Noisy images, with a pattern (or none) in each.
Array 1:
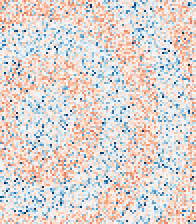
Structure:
rings round one point
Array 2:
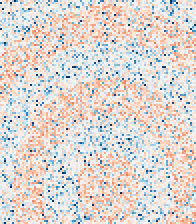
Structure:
rings round one point
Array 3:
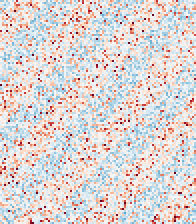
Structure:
diagonal stripes
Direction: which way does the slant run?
bottom left to top right
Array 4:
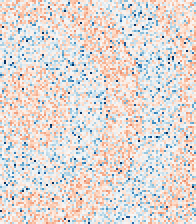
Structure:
rings round one point
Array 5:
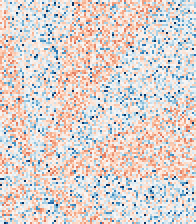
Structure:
spokes from one point
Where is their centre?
bottom left
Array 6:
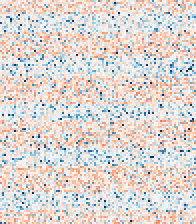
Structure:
horizontal stripes
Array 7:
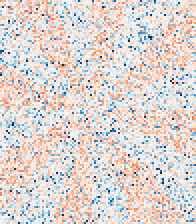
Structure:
spokes from one point
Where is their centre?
centre
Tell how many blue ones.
8
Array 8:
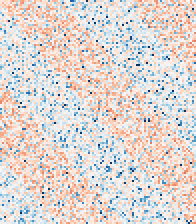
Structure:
diagonal stripes
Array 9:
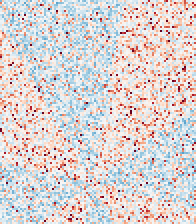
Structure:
spokes from one point
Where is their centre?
bottom middle
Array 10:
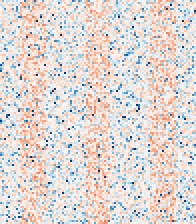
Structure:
vertical stripes
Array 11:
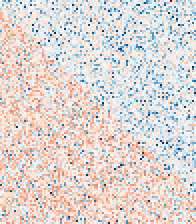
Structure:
a sharp edge
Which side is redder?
bottom left
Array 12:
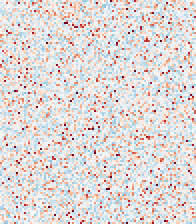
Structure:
only noise
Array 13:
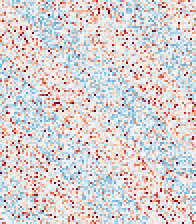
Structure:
diagonal stripes
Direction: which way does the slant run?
top left to bottom right
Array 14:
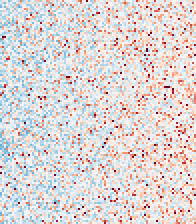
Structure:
a smooth slope
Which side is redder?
right
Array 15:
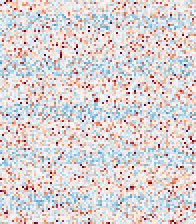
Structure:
horizontal stripes
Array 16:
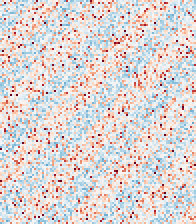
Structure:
diagonal stripes
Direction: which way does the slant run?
bottom left to top right
